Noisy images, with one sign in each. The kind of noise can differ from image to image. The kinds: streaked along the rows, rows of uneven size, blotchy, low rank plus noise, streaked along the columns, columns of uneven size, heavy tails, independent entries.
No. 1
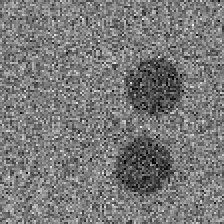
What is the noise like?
low rank plus noise
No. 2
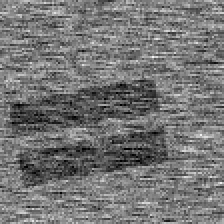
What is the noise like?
streaked along the rows
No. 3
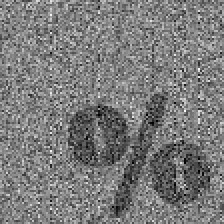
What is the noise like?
columns of uneven size
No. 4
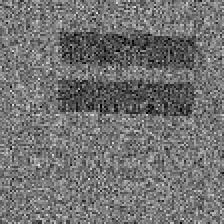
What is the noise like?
low rank plus noise
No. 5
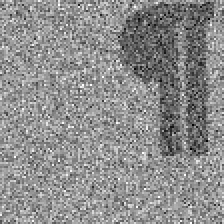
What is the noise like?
independent entries
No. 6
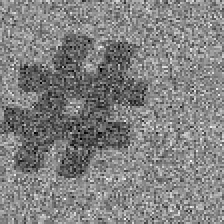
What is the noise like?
low rank plus noise
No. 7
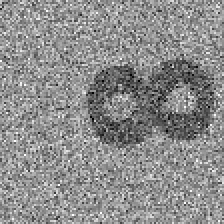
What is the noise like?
independent entries
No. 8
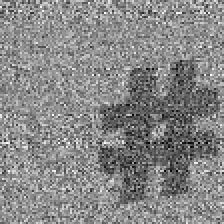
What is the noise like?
rows of uneven size
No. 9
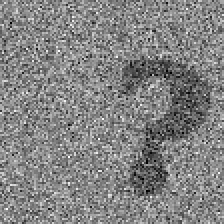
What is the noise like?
independent entries
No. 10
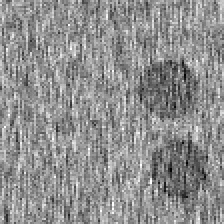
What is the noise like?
streaked along the columns
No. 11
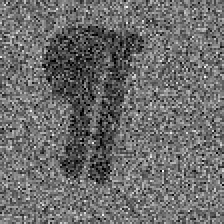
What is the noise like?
independent entries
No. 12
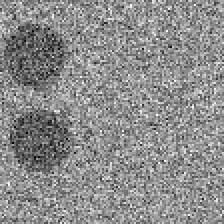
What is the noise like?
independent entries
